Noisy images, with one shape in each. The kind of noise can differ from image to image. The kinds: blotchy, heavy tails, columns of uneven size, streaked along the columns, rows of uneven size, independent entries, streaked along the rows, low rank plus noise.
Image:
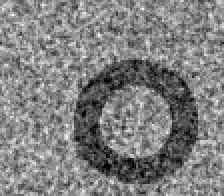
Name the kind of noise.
blotchy
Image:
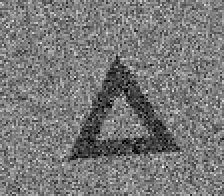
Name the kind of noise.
independent entries
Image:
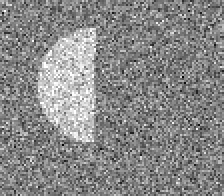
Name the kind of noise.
independent entries
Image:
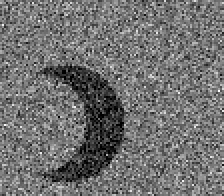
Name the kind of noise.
independent entries
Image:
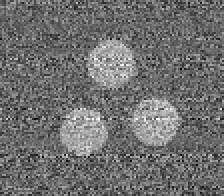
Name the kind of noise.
rows of uneven size
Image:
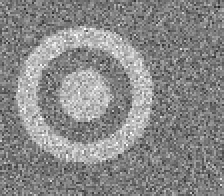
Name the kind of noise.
independent entries
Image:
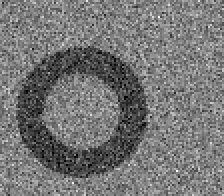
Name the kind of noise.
independent entries
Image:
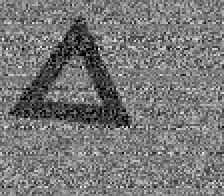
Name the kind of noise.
rows of uneven size
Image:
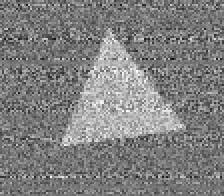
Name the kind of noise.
rows of uneven size
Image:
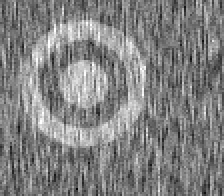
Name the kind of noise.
streaked along the columns
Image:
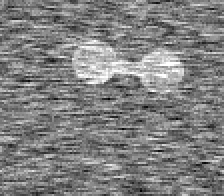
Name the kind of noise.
streaked along the rows
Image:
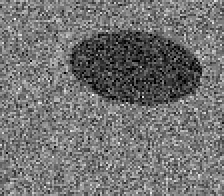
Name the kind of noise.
independent entries
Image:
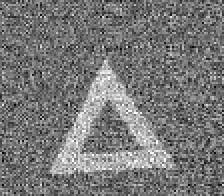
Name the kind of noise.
low rank plus noise
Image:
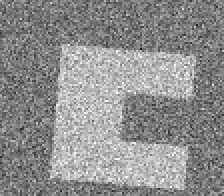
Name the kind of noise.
independent entries
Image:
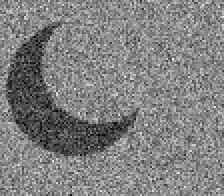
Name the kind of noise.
independent entries
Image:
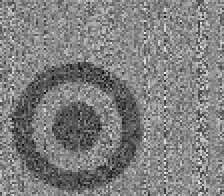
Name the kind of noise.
columns of uneven size
